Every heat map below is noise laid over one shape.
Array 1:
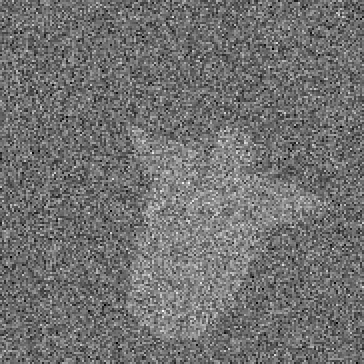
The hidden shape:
bell
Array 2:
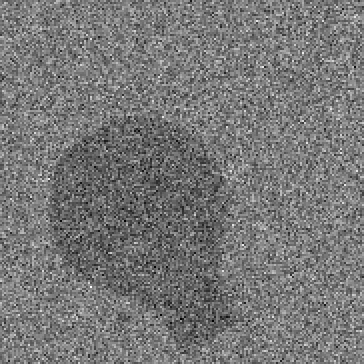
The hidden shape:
light bulb
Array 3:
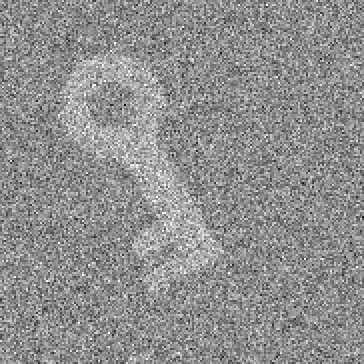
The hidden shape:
key
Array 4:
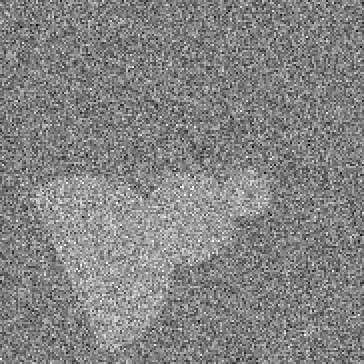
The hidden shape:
chess pawn
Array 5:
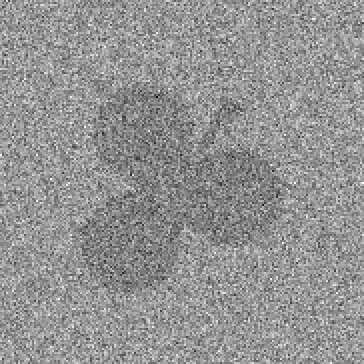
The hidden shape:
club
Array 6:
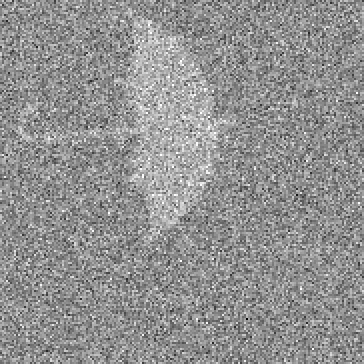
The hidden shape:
umbrella
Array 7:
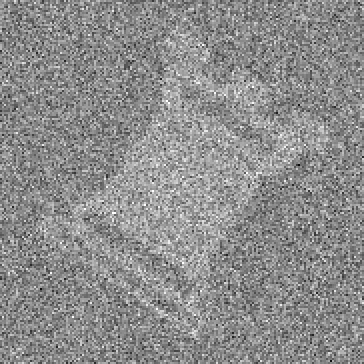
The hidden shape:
chess rook
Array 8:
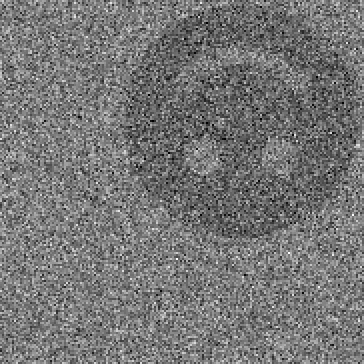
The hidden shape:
smiling face
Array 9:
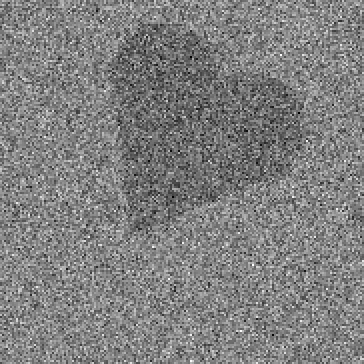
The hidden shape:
heart
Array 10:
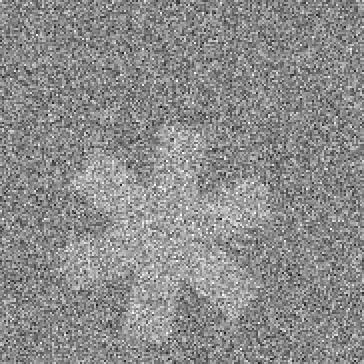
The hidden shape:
asterisk
